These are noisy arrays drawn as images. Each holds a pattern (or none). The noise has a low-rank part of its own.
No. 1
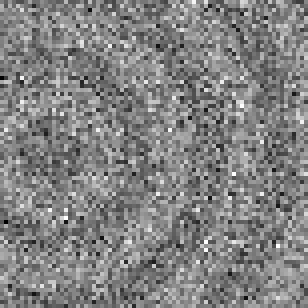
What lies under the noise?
rings round one point
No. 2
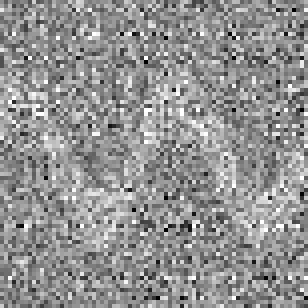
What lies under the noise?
a wavy band
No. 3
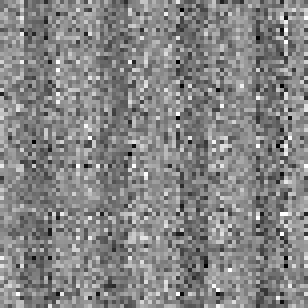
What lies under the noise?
vertical stripes
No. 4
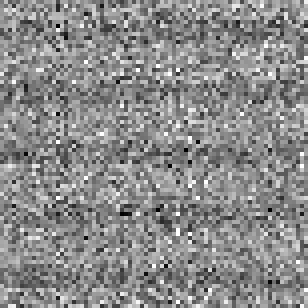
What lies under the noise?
horizontal stripes
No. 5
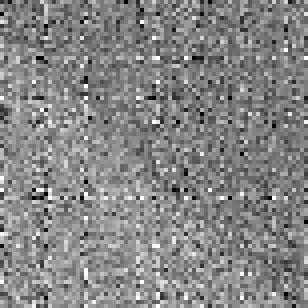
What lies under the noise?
a sharp edge
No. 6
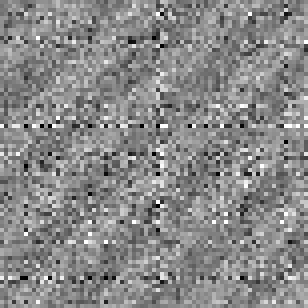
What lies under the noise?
diagonal stripes
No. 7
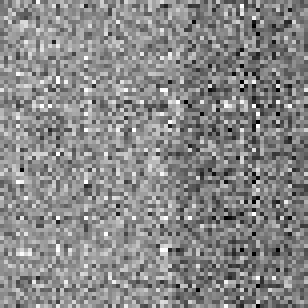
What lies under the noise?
a sharp edge
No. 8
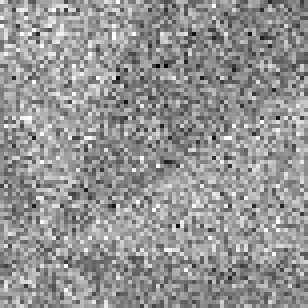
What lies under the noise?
spokes from one point
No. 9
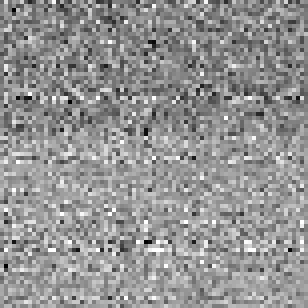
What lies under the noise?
a sharp edge
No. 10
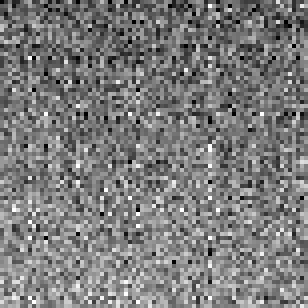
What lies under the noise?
a smooth slope
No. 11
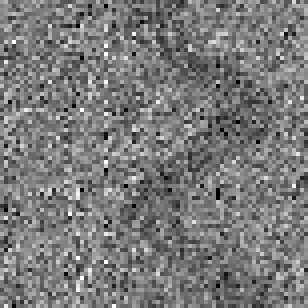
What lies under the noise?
a wavy band
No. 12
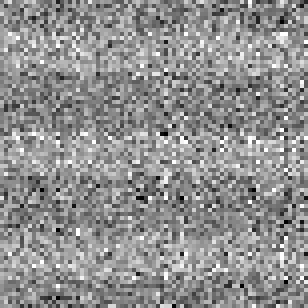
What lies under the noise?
horizontal stripes
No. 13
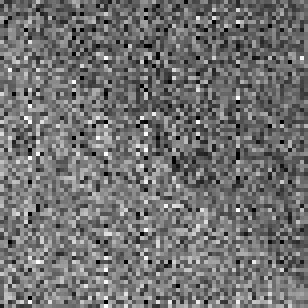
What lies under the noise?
a sharp edge
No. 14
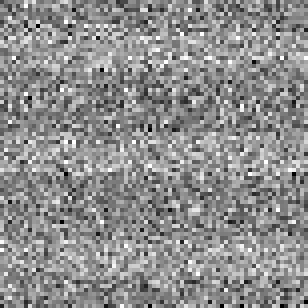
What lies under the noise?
horizontal stripes
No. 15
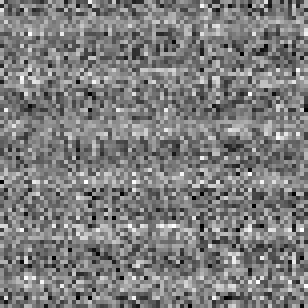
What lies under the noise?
horizontal stripes
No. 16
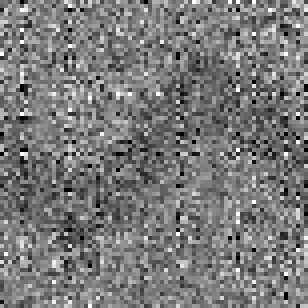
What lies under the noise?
a wavy band
